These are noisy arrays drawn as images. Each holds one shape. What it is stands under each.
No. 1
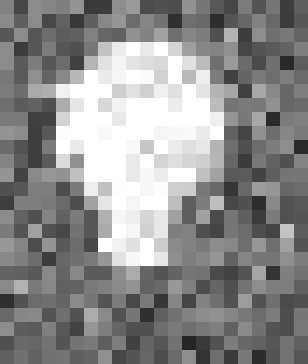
light bulb
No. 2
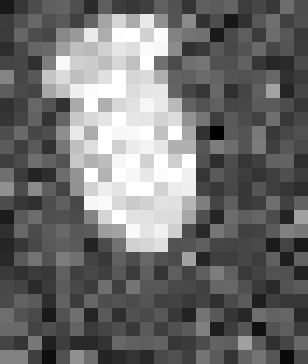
footprint
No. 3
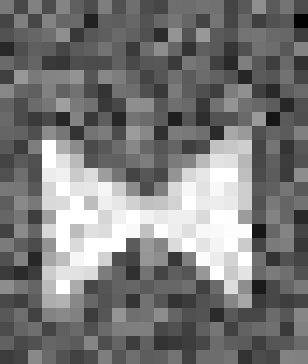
bow tie
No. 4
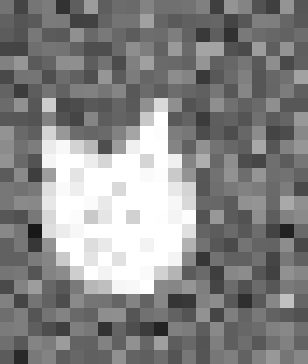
cat's head
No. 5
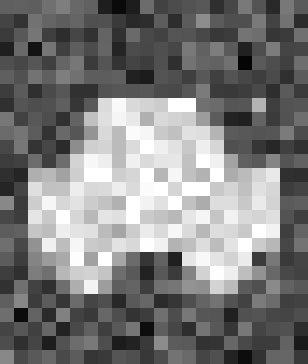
car
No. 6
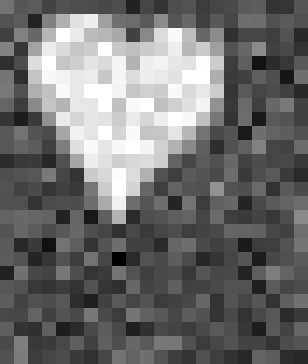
heart
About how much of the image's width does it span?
two thirds
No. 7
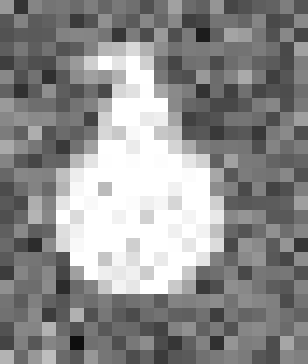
pear
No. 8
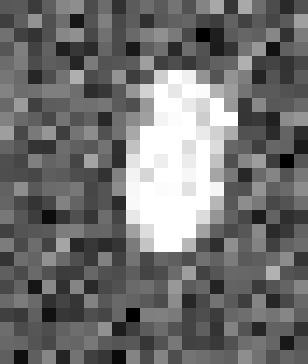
footprint
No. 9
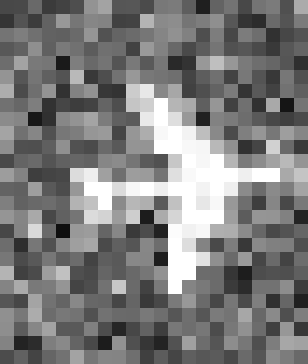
airplane
